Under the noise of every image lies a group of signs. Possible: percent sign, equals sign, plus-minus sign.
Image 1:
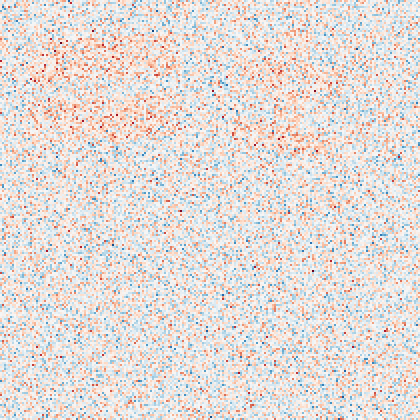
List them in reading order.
top left: equals sign; top right: plus-minus sign
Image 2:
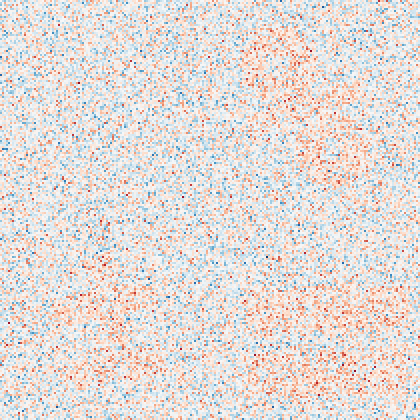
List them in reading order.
top right: percent sign; bottom left: plus-minus sign; bottom right: equals sign
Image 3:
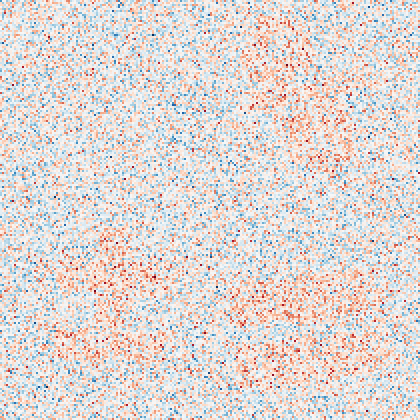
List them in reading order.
top right: percent sign; bottom left: plus-minus sign; bottom right: equals sign
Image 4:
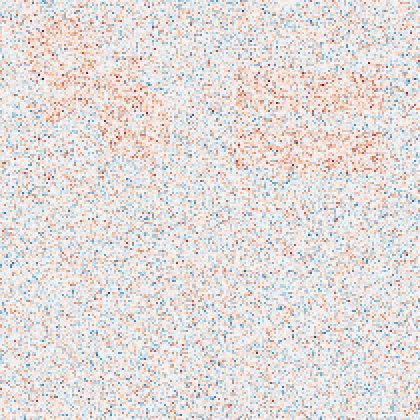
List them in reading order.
top left: percent sign; top right: equals sign
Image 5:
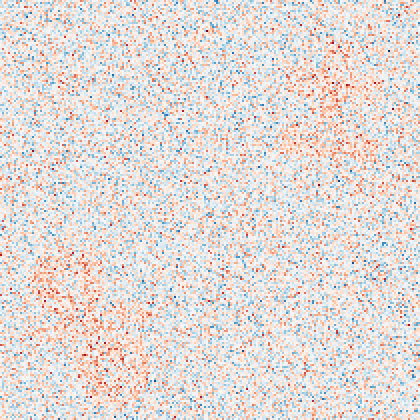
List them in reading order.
top right: plus-minus sign; bottom left: percent sign
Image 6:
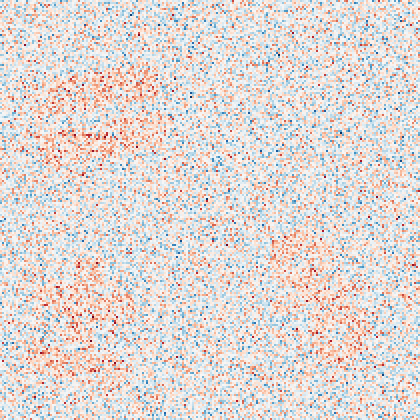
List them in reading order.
top left: equals sign; bottom left: plus-minus sign; bottom right: percent sign
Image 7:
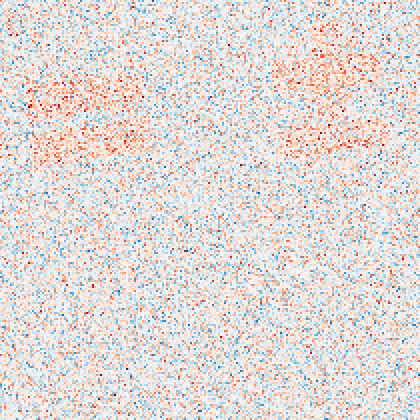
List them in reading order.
top left: equals sign; top right: plus-minus sign
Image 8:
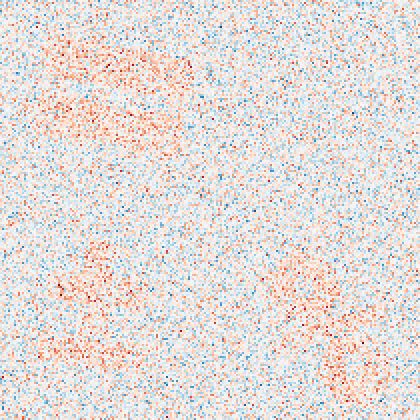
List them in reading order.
top left: equals sign; bottom left: plus-minus sign; bottom right: percent sign
